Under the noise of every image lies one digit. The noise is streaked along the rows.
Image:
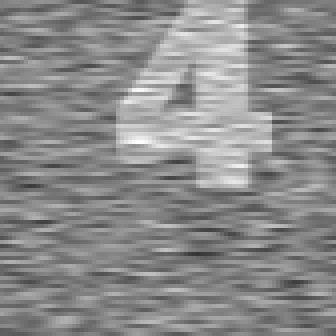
4
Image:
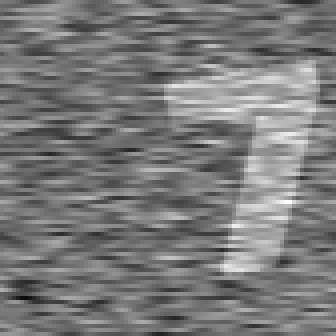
7
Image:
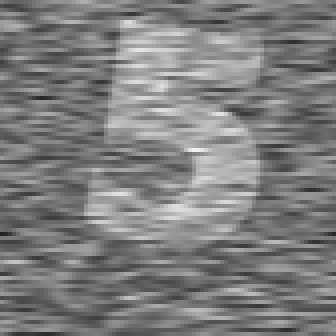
5
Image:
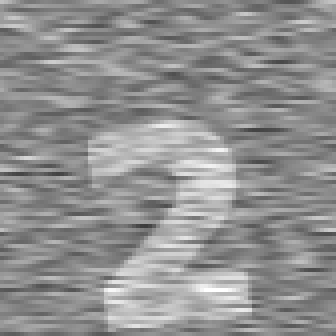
2
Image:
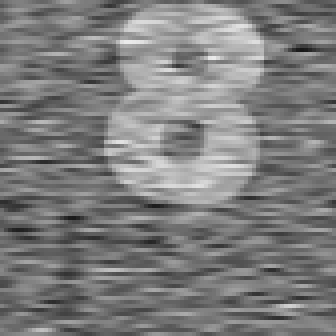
8
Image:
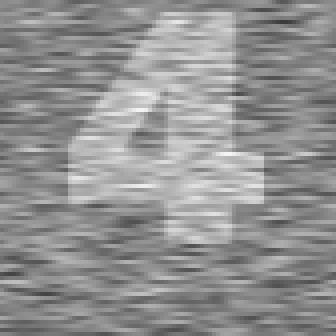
4
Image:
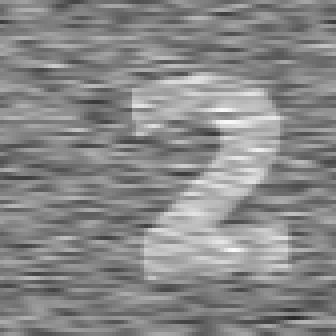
2
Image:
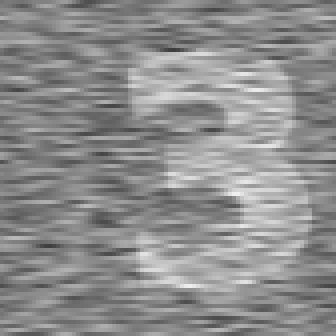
3
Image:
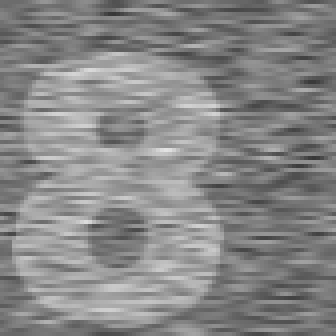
8
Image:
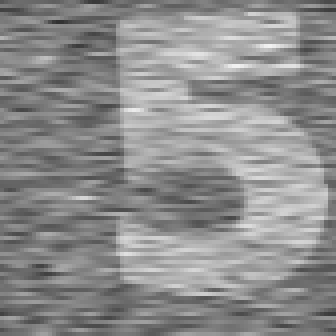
5
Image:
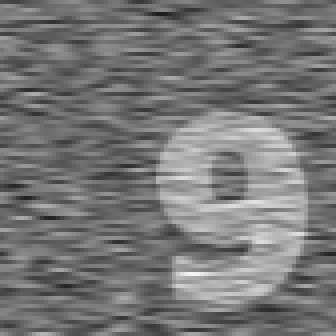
9
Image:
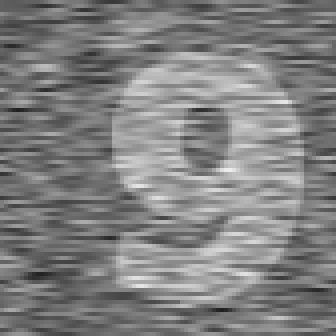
9
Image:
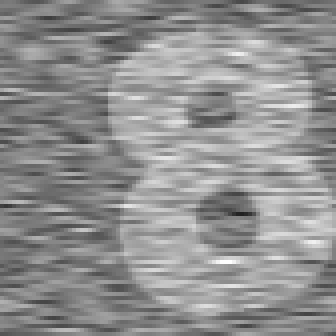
8
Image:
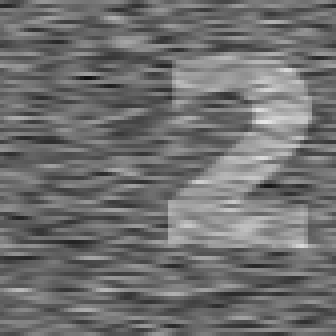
2
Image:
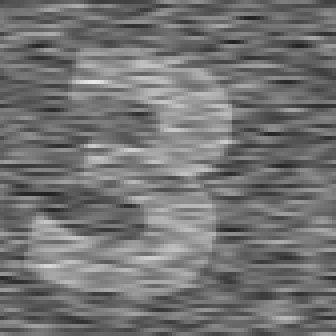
3
